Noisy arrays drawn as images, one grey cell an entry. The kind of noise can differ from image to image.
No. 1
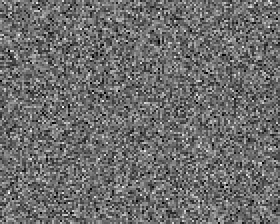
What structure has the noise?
independent entries
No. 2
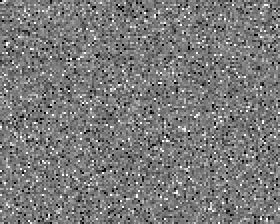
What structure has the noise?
heavy tails
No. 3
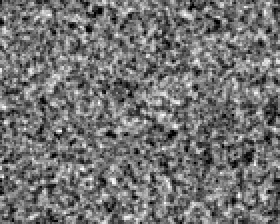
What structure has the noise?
blotchy
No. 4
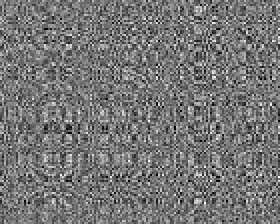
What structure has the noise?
low rank plus noise
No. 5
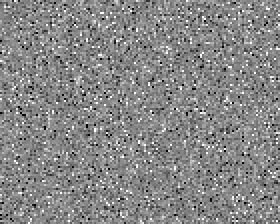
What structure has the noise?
heavy tails
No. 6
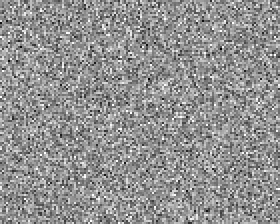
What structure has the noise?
independent entries
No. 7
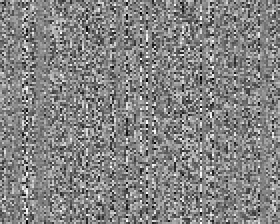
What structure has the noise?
columns of uneven size
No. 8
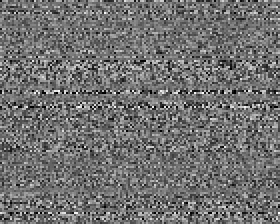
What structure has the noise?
rows of uneven size
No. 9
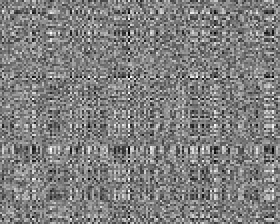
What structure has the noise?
low rank plus noise
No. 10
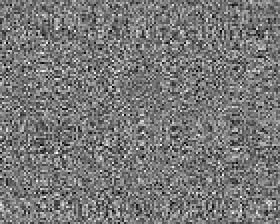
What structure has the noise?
low rank plus noise
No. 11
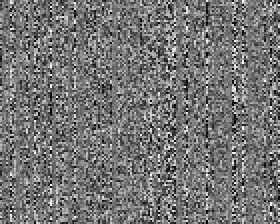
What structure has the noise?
columns of uneven size
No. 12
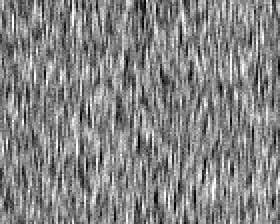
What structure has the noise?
streaked along the columns
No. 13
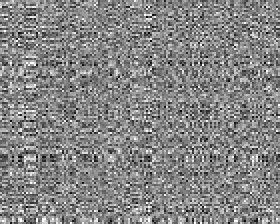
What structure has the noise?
low rank plus noise
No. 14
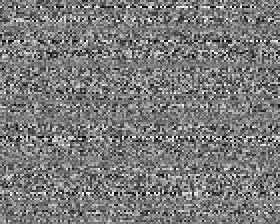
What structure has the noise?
rows of uneven size
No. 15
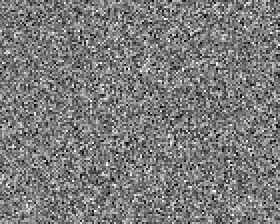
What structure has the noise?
independent entries
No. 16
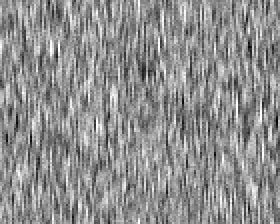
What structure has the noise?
streaked along the columns
